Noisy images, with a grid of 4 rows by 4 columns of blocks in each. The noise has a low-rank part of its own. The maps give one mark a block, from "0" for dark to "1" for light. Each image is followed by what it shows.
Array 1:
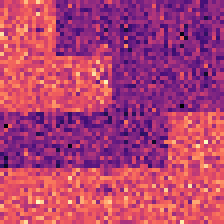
1000
1100
0001
1111
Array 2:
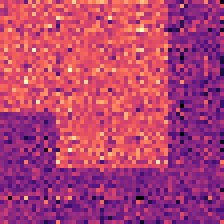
1110
1110
0110
0000
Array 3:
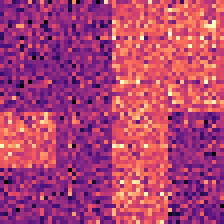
0011
0011
1010
0010
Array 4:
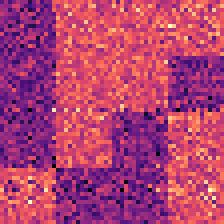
0111
0110
0101
1001
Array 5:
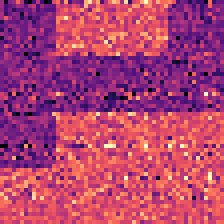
0110
0000
0111
1111
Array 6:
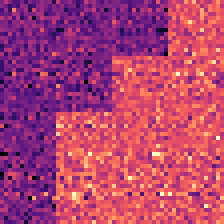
0001
0011
0111
0111
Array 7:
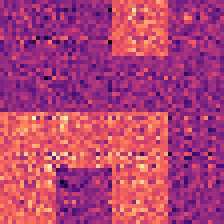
0010
0000
1110
1010
